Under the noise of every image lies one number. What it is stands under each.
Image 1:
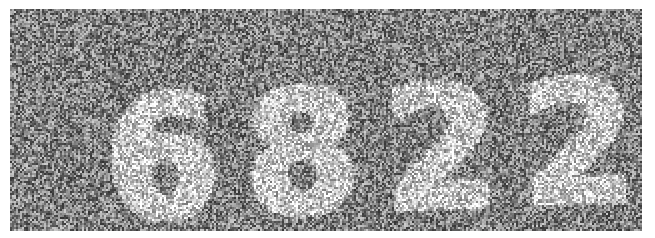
6822
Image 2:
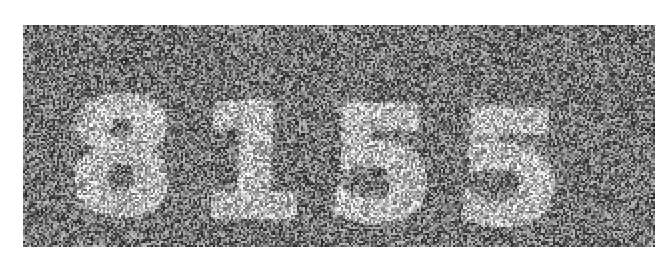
8155
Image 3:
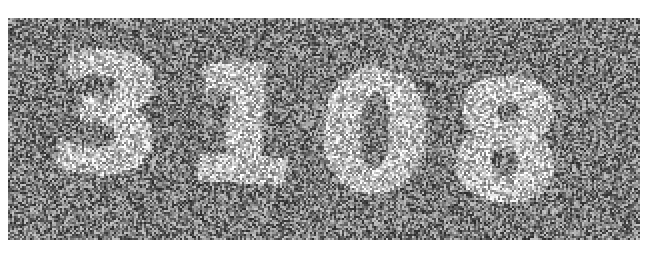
3108
